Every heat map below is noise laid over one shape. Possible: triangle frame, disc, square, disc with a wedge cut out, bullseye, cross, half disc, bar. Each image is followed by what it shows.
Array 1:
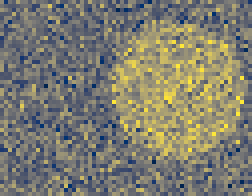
disc
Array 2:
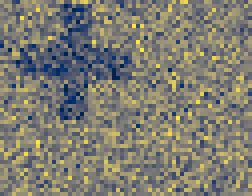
cross
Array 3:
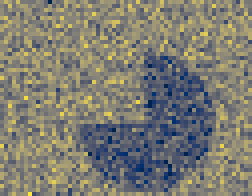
disc with a wedge cut out
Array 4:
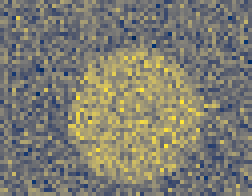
disc
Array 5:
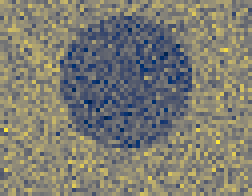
disc
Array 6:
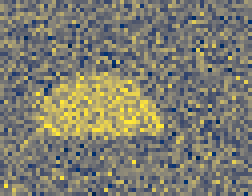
half disc
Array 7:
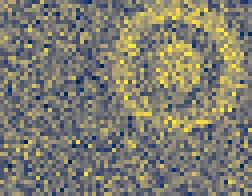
bullseye
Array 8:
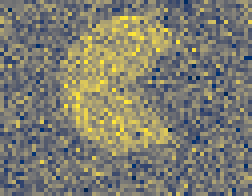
disc with a wedge cut out
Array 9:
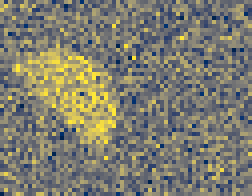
half disc
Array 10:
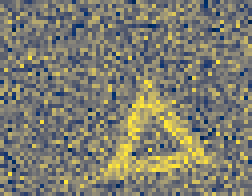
triangle frame
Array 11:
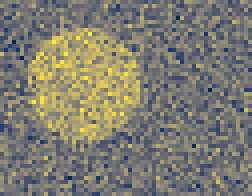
disc
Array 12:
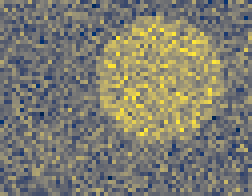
disc
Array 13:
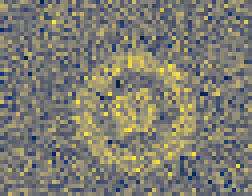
bullseye
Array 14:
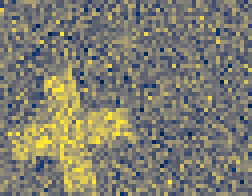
cross
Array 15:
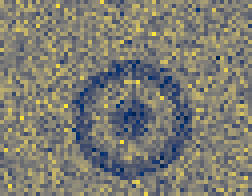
bullseye
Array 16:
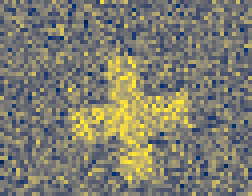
cross
